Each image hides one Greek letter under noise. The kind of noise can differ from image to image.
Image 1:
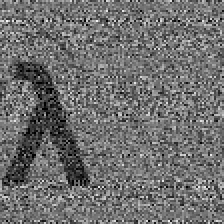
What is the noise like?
rows of uneven size
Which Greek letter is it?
lambda
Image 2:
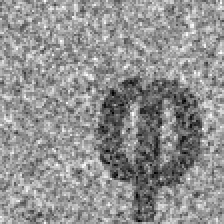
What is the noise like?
blotchy
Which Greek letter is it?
phi
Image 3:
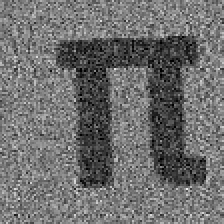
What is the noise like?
low rank plus noise
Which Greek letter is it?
pi
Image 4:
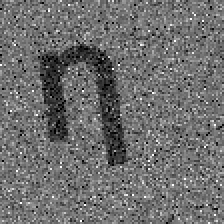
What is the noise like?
heavy tails
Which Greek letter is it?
eta
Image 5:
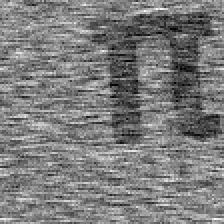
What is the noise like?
streaked along the rows
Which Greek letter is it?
pi
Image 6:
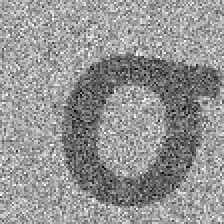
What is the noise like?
independent entries
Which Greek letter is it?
sigma
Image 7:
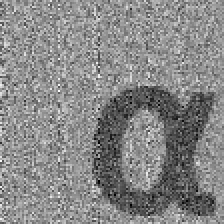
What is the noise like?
columns of uneven size
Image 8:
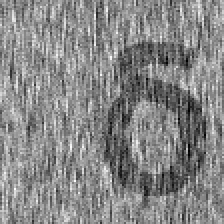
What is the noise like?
streaked along the columns
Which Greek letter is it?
delta
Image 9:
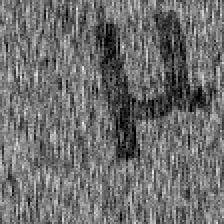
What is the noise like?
streaked along the columns
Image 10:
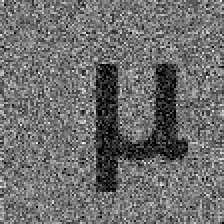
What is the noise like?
low rank plus noise
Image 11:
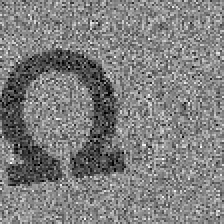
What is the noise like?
low rank plus noise
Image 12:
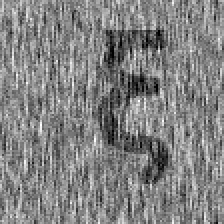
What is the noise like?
streaked along the columns
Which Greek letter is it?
xi
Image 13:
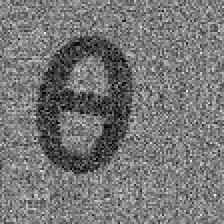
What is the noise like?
low rank plus noise
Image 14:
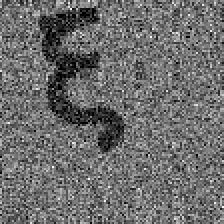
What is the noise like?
low rank plus noise
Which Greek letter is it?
xi
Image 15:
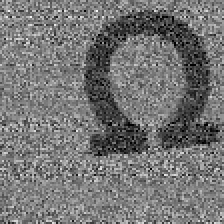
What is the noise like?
rows of uneven size
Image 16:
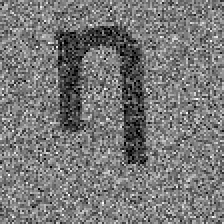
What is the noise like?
independent entries
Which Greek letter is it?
eta
